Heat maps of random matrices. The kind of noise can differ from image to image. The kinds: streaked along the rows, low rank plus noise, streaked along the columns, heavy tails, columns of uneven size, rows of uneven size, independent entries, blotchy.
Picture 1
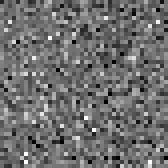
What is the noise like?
heavy tails
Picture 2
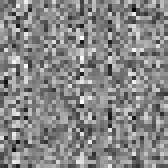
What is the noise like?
columns of uneven size
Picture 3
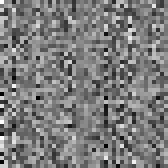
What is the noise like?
columns of uneven size
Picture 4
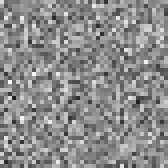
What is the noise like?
low rank plus noise
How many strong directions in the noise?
one
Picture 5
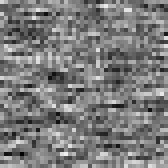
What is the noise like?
streaked along the rows
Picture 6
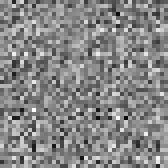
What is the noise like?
low rank plus noise
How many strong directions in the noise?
two
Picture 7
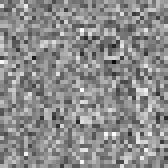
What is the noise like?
low rank plus noise
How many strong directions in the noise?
two
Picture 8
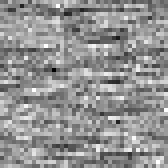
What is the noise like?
streaked along the rows
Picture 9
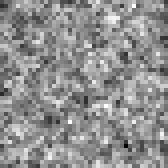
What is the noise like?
blotchy
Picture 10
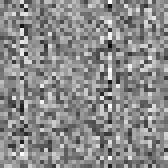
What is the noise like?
columns of uneven size
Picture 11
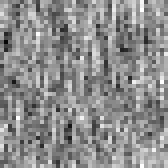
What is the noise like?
streaked along the columns
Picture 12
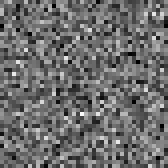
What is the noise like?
independent entries
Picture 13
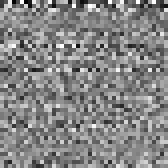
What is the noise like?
rows of uneven size
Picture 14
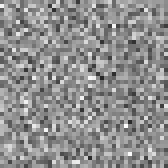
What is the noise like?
low rank plus noise
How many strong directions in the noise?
five to eight
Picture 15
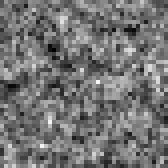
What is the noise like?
blotchy
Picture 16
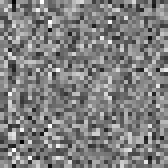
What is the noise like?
low rank plus noise
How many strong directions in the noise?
five to eight
